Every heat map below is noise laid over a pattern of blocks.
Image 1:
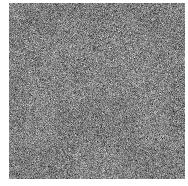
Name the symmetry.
left and right mirror each other
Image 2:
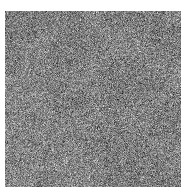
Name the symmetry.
no symmetry
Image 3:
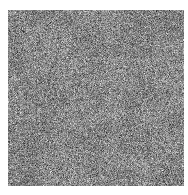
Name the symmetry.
mirrored about the diagonal from the top left
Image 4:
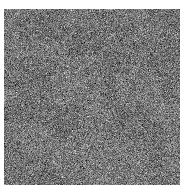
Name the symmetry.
no symmetry
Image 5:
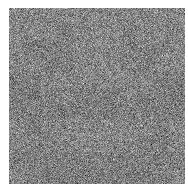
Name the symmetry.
left and right mirror each other
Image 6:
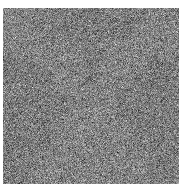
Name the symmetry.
left and right mirror each other
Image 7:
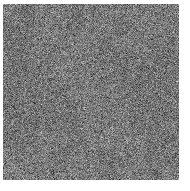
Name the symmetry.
the same after a half turn
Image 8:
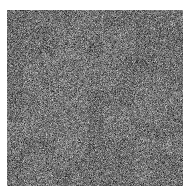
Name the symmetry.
no symmetry
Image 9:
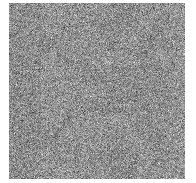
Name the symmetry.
top and bottom mirror each other
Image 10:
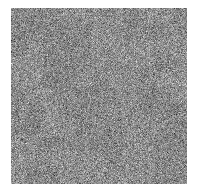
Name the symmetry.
no symmetry
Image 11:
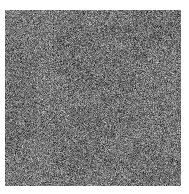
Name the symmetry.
top and bottom mirror each other
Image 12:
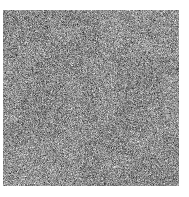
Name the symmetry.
the same after a half turn
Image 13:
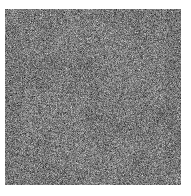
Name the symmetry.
the same after a half turn
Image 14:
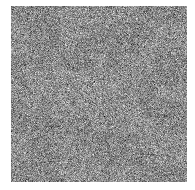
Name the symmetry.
top and bottom mirror each other
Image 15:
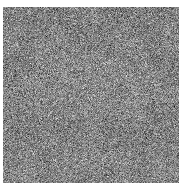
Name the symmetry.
left and right mirror each other
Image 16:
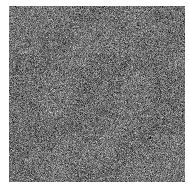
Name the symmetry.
the same after a half turn
